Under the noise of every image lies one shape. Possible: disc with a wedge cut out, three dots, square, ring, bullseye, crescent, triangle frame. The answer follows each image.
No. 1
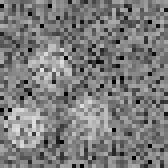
three dots
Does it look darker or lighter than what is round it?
lighter
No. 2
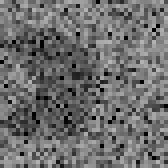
disc with a wedge cut out
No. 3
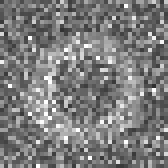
ring
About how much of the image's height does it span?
two thirds
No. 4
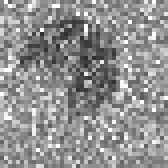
disc with a wedge cut out
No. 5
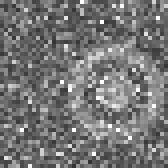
bullseye
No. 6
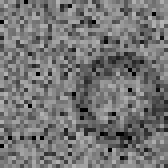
ring
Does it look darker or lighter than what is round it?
darker
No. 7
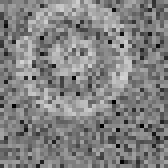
bullseye
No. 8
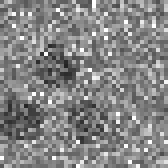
three dots
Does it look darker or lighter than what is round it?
darker
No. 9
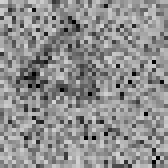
triangle frame
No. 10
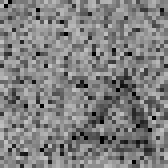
triangle frame
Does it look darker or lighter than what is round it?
darker
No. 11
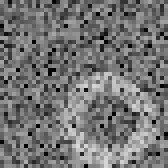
ring
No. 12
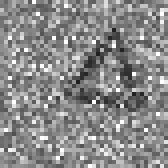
triangle frame
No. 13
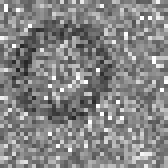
ring
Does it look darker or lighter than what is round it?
darker
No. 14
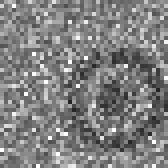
bullseye
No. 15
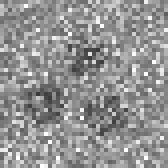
three dots
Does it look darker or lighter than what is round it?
darker
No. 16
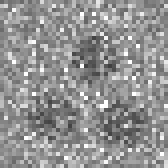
three dots
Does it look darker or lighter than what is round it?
darker
